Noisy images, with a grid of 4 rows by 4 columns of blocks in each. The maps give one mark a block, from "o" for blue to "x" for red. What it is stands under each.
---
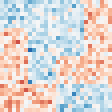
o o o x
x o o x
x o x x
x x o o
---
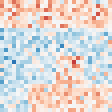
x x x x
o o o o
o o x o
o x x x
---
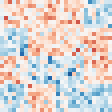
x x x o
o x x x
x o o x
o x o o
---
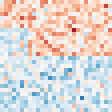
x x x x
o x x x
o o o o
o o o o
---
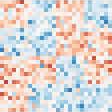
x o x o
o o x x
x x o x
x o o o
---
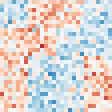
o x x o
x x o o
x o o x
x o o x
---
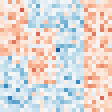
x o o x
x x o x
o x o x
o o o x
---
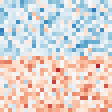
o o o o
o o o o
x x x x
x x x x
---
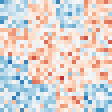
o x o x
x x x x
o x x x
o o x o
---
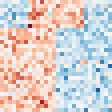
o x x o
x x o o
x x o o
x x o o
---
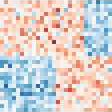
x x x o
x x x o
o o x x
o o x x
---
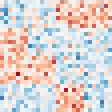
o o x x
x o o o
x x o o
o o x o
